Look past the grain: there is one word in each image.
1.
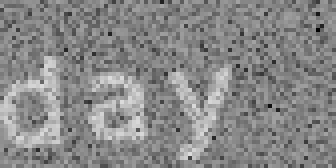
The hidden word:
day
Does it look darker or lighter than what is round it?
lighter
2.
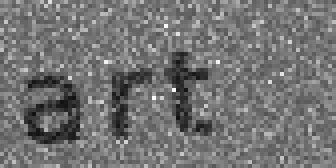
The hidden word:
art
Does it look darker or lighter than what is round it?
darker
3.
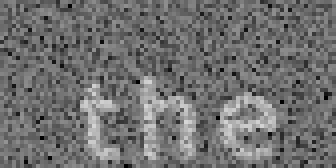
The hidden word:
the
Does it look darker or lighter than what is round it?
lighter
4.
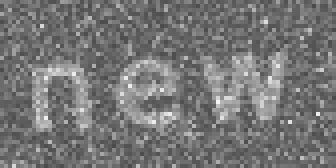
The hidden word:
new
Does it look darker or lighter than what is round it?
lighter
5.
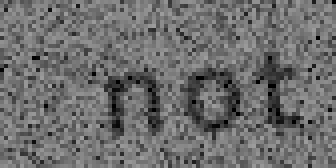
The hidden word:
not
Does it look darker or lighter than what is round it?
darker
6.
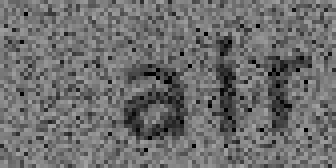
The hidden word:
air
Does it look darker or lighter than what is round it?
darker
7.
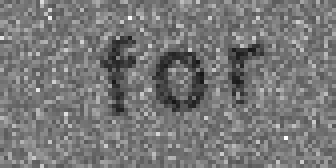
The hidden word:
for
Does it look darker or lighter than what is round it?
darker
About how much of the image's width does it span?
half
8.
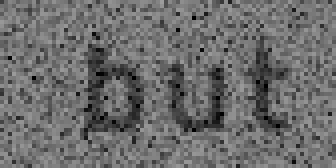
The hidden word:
but
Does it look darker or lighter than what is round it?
darker
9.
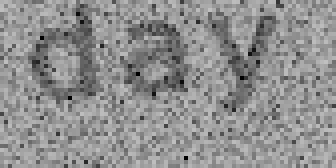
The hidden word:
day
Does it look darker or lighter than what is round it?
darker
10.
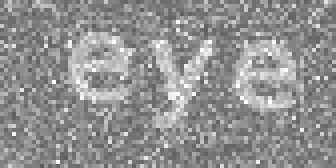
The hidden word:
eye
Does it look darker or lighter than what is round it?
lighter
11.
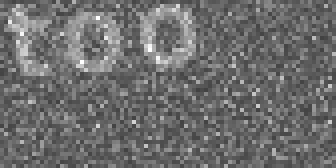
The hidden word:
too
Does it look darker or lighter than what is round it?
lighter
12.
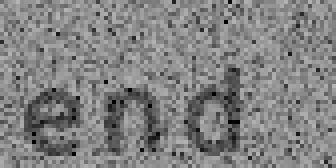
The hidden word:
end
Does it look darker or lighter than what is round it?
darker
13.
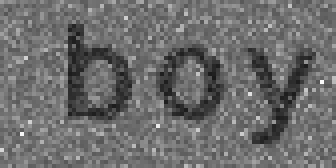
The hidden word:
boy
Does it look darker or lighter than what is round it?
darker
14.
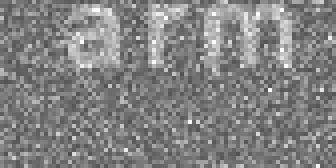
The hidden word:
arm
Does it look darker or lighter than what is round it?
lighter
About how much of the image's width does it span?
two thirds
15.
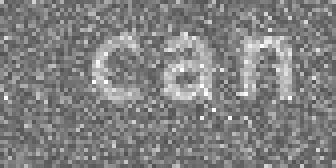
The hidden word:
can
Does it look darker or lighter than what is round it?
lighter
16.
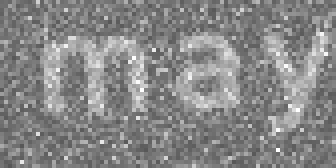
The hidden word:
may
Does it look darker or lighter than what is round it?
lighter
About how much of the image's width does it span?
nearly all
